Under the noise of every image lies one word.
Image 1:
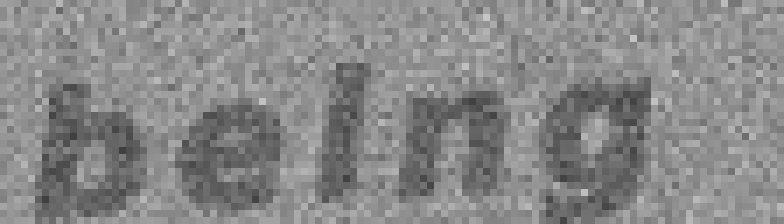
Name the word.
being
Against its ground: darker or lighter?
darker
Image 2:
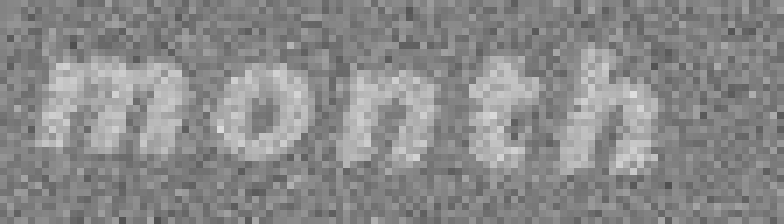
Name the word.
month
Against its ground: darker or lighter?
lighter
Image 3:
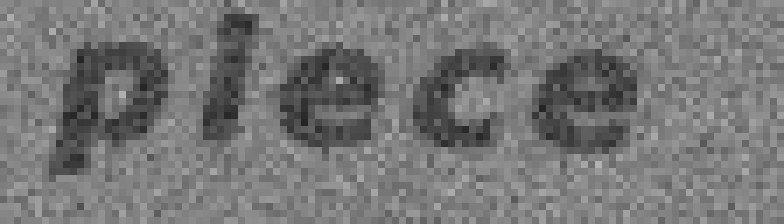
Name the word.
piece
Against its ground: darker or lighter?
darker
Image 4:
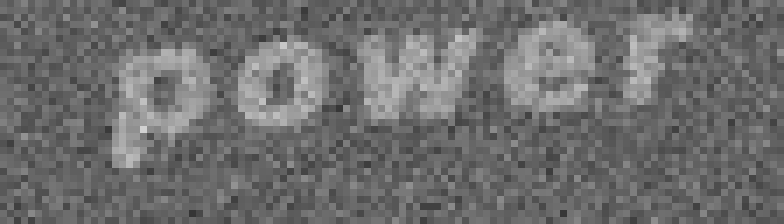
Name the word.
power
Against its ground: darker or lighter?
lighter
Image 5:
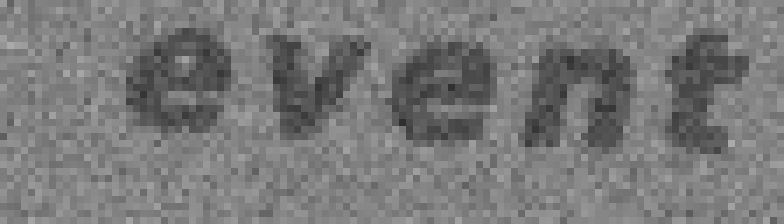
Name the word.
event
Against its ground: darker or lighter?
darker
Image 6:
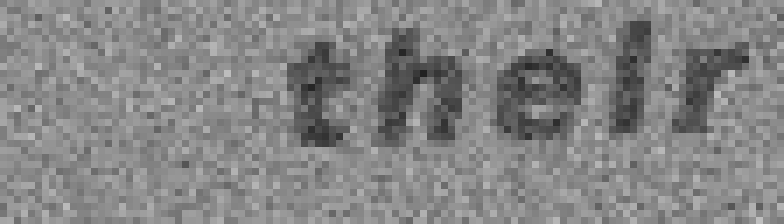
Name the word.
their
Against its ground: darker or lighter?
darker
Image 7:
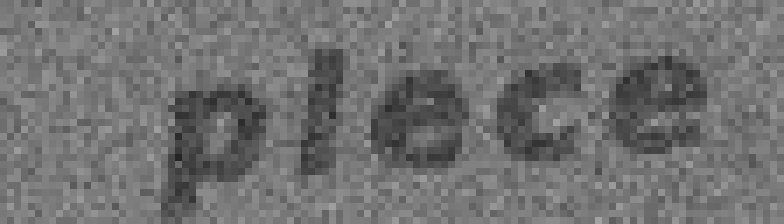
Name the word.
piece
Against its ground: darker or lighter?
darker
